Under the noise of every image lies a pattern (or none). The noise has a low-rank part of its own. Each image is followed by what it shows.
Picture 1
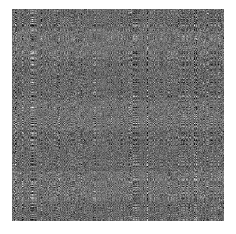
horizontal stripes
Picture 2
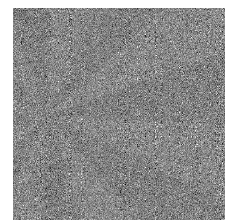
spokes from one point
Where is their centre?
middle left
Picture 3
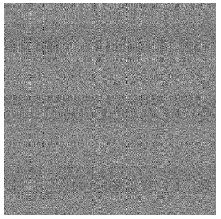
horizontal stripes
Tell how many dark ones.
3
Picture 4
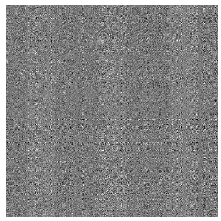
vertical stripes
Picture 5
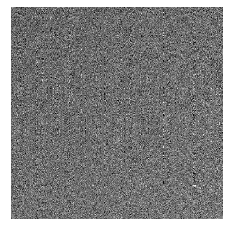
a smooth slope
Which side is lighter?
bottom right
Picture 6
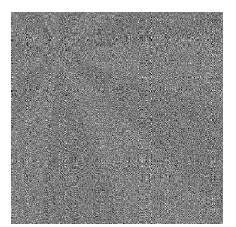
spokes from one point
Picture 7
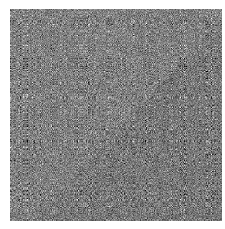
a sharp edge
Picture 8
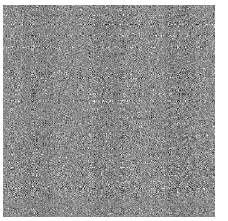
vertical stripes
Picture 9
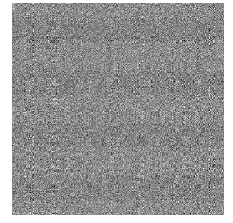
horizontal stripes
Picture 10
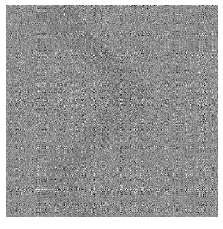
a wavy band
